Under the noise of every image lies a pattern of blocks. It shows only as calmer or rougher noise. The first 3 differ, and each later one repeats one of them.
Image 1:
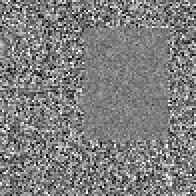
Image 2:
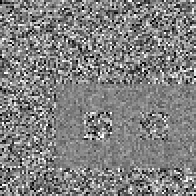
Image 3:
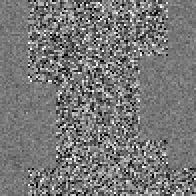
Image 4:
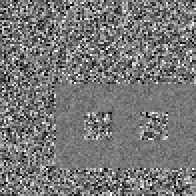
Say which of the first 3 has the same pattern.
2
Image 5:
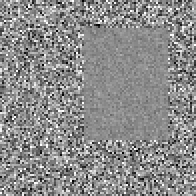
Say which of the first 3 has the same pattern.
1
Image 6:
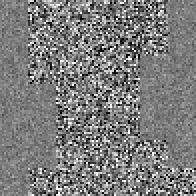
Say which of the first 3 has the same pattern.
3
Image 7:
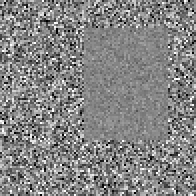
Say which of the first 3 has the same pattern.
1
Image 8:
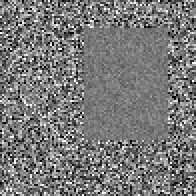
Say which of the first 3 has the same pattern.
1
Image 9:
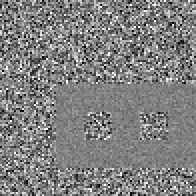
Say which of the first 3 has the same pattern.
2
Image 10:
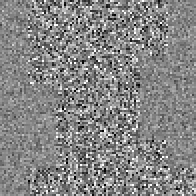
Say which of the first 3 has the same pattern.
3
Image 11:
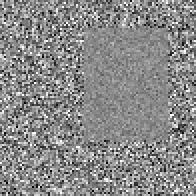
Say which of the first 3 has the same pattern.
1
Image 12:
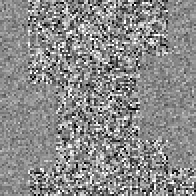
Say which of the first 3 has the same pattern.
3
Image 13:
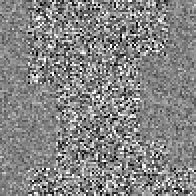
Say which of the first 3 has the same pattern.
3
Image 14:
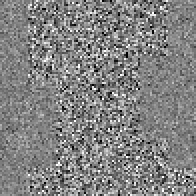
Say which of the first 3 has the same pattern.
3
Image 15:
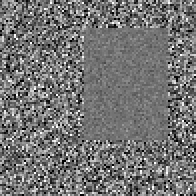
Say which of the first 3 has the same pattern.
1
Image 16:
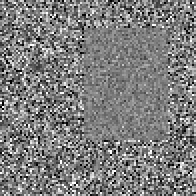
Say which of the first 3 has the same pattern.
1
